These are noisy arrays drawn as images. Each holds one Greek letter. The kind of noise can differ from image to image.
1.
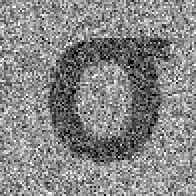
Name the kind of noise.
independent entries
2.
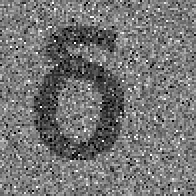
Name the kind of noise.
heavy tails
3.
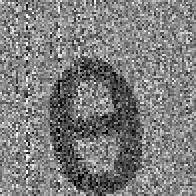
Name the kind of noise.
columns of uneven size
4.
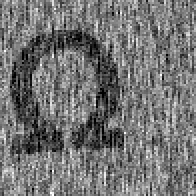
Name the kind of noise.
streaked along the columns
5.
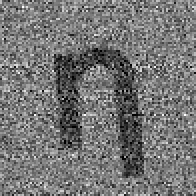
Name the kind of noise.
rows of uneven size
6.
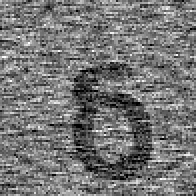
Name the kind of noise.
streaked along the rows
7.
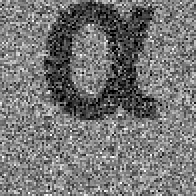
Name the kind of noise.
low rank plus noise
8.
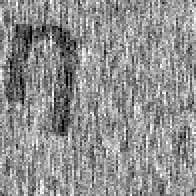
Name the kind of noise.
streaked along the columns
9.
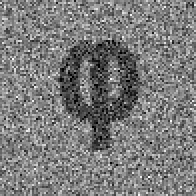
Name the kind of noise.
independent entries
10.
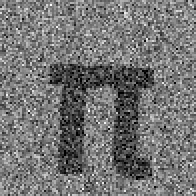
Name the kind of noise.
independent entries
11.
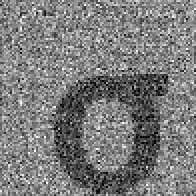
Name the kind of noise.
low rank plus noise
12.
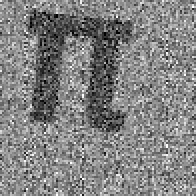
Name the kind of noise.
columns of uneven size
